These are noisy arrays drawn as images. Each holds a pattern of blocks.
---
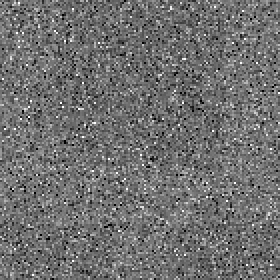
left and right mirror each other
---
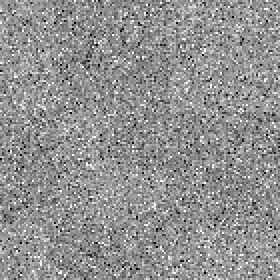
mirrored about the diagonal from the bottom left
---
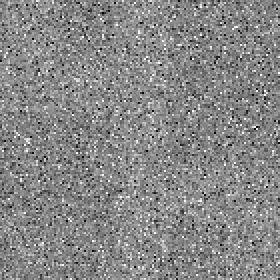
the same after a half turn
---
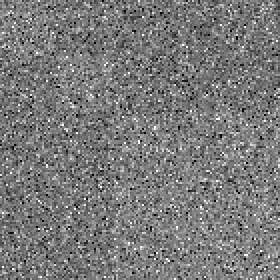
mirrored about the diagonal from the top left
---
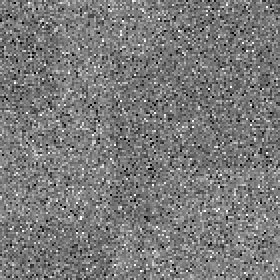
no symmetry
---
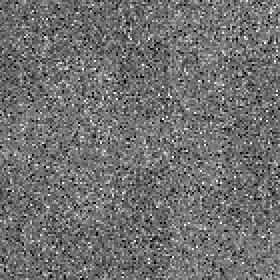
top and bottom mirror each other
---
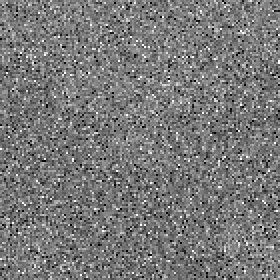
left and right mirror each other
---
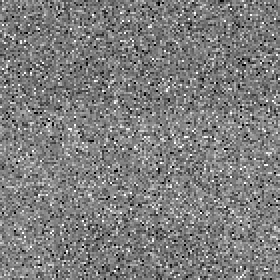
left and right mirror each other
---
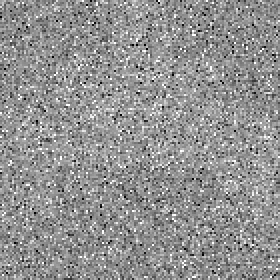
left and right mirror each other
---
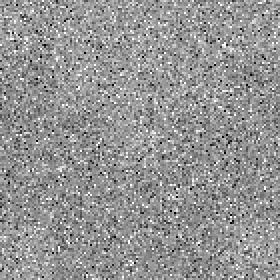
left and right mirror each other
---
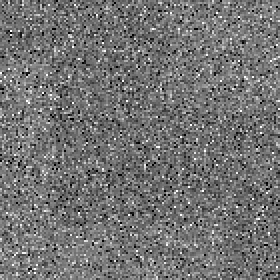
mirrored about the diagonal from the bottom left
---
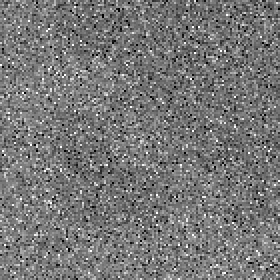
mirrored about the diagonal from the bottom left
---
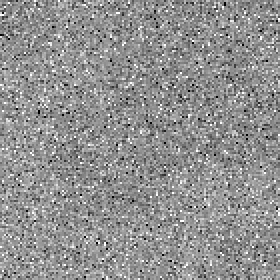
mirrored about the diagonal from the bottom left
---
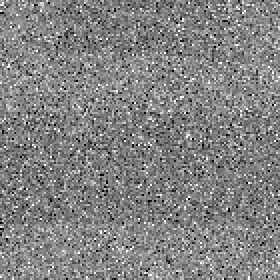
left and right mirror each other
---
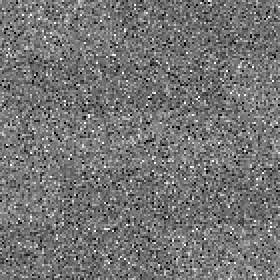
the same after a half turn
